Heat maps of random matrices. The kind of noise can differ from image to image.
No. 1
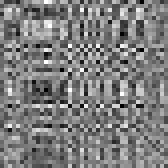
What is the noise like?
low rank plus noise
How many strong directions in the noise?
one
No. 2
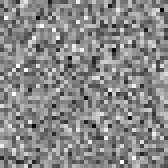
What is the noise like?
independent entries
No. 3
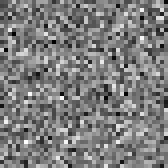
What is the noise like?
independent entries
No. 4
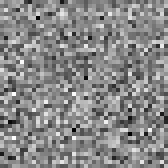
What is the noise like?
low rank plus noise
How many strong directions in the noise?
five to eight
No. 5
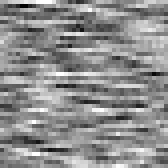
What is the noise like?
streaked along the rows
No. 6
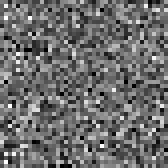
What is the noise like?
independent entries
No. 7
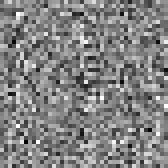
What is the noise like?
low rank plus noise
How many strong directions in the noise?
five to eight
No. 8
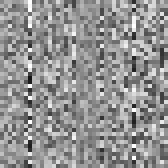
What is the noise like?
columns of uneven size
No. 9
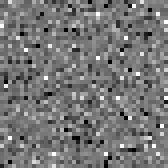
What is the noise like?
heavy tails
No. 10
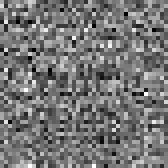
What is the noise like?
low rank plus noise
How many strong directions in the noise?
three or four
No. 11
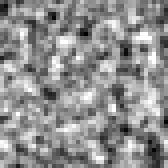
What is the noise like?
blotchy
